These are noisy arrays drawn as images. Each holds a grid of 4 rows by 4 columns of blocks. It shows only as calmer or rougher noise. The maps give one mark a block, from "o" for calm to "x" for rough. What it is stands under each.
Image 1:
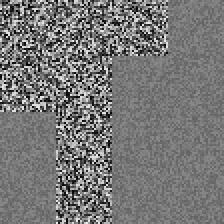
xxxo
xxoo
oxoo
oxoo
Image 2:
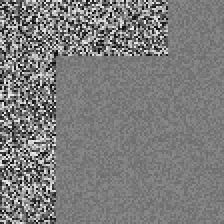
xxxo
xooo
xooo
xooo
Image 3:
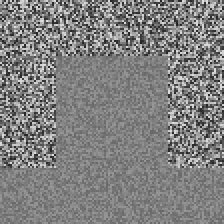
xxxx
xoox
xoox
oooo
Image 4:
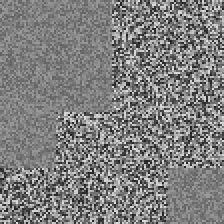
ooxx
ooxx
oxxx
xxxo
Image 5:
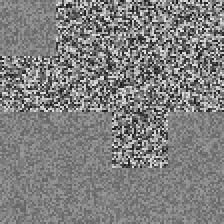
oxxx
xxxx
ooxo
oooo
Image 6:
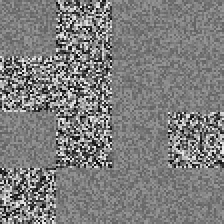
oxoo
xxoo
oxox
xooo
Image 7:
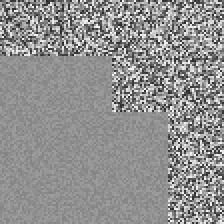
xxxx
ooxx
ooox
ooox
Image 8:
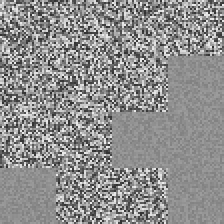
xxxx
xxxo
xxoo
oxxo
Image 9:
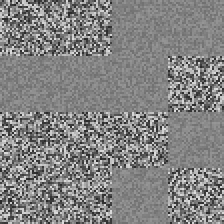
xxoo
ooox
xxxo
xxox
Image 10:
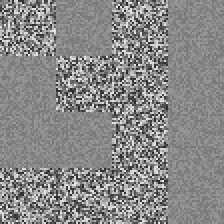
xoxo
oxxo
ooxo
xxxo
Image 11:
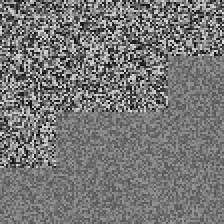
xxxx
xxxo
xooo
oooo
